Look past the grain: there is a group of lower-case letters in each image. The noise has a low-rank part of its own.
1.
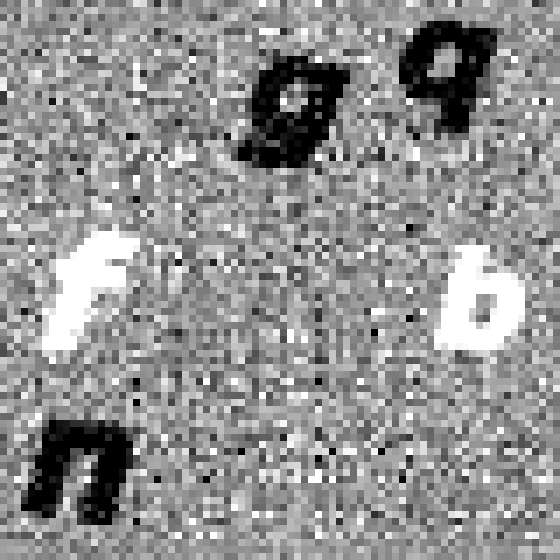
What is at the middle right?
b
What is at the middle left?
f
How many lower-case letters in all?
5
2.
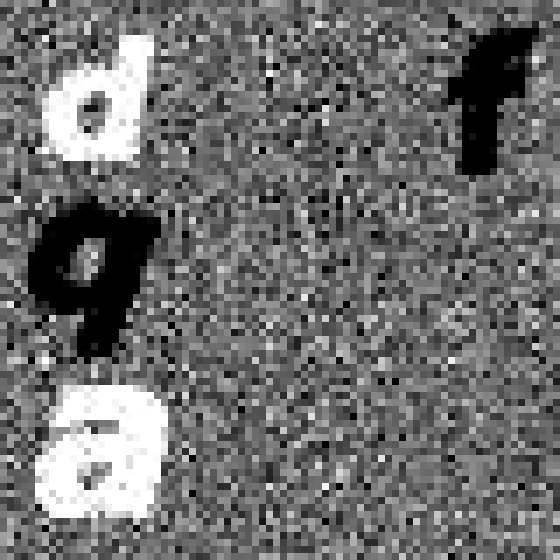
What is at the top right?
f
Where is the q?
middle left
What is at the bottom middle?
nothing
